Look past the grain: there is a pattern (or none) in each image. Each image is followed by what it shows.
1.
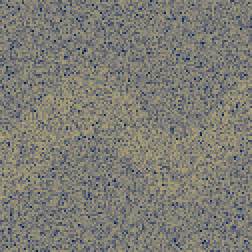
a wavy band
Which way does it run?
left to right
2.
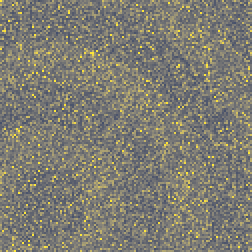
rings round one point
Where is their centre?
bottom left
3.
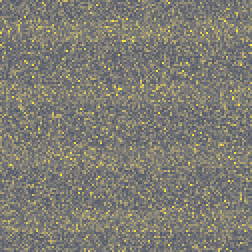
horizontal stripes
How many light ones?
4
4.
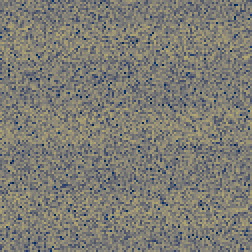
horizontal stripes
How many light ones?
3
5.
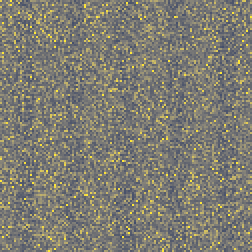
vertical stripes
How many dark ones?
5
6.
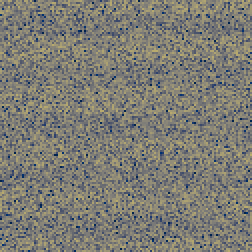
horizontal stripes
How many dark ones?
5
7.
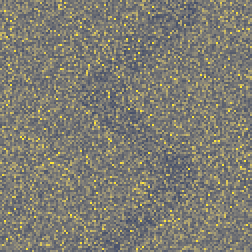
a wavy band
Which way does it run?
top to bottom
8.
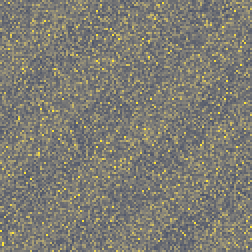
diagonal stripes
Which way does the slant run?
bottom left to top right
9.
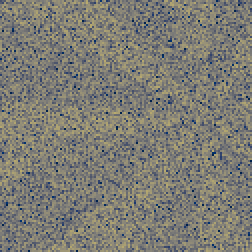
spokes from one point
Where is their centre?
middle right
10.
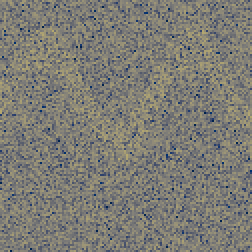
a wavy band
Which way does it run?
left to right
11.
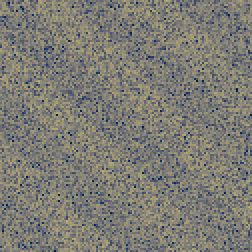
diagonal stripes
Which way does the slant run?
top left to bottom right
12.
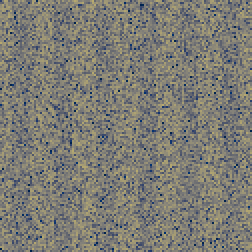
vertical stripes
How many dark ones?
6
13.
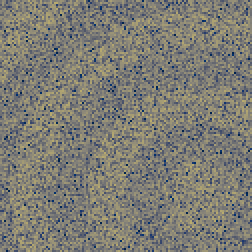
rings round one point
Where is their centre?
bottom right
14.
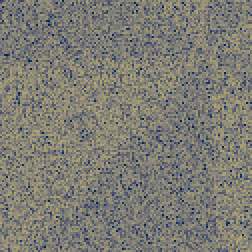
spokes from one point
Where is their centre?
top right
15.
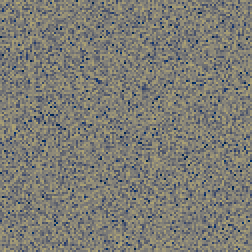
only noise
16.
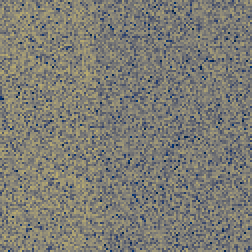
a sharp edge
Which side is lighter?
left
